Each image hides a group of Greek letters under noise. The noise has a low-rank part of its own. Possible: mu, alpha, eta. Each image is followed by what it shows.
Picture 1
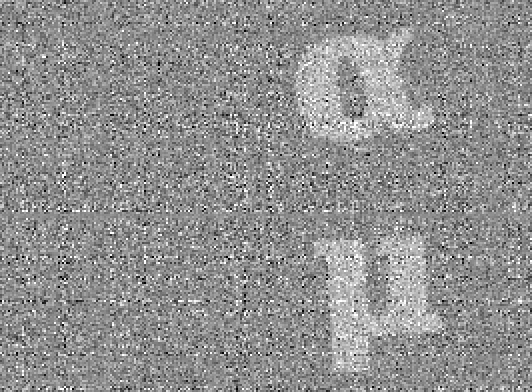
top right: alpha; bottom right: mu
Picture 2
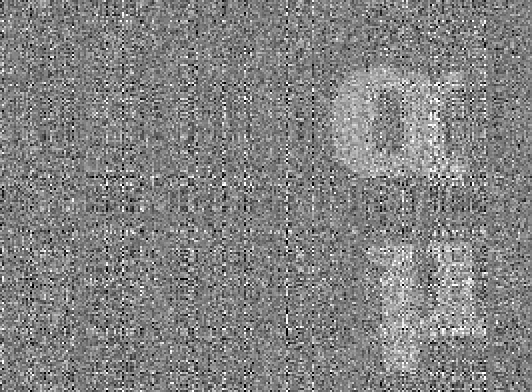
top right: alpha; bottom right: mu
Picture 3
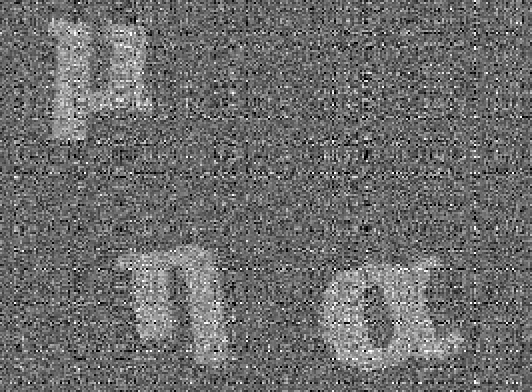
top left: mu; bottom left: eta; bottom right: alpha
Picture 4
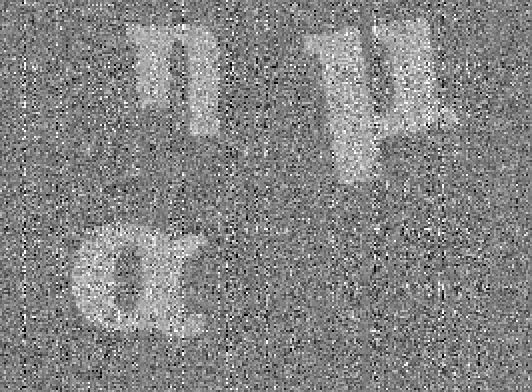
top left: eta; top right: mu; bottom left: alpha
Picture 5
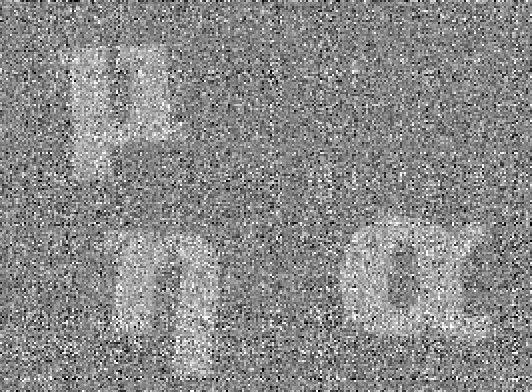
top left: mu; bottom left: eta; bottom right: alpha
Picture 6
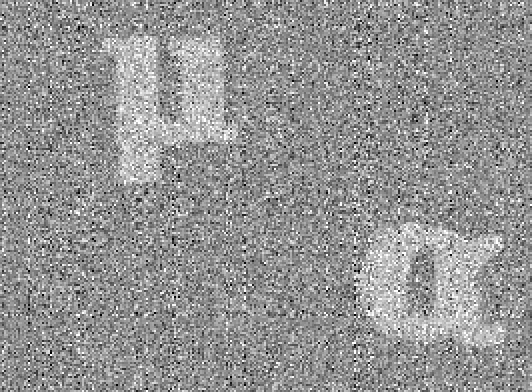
top left: mu; bottom right: alpha
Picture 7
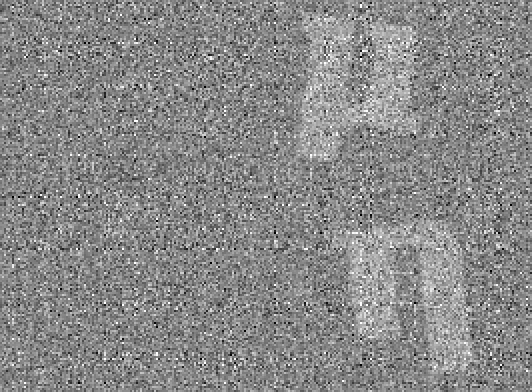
top right: mu; bottom right: eta
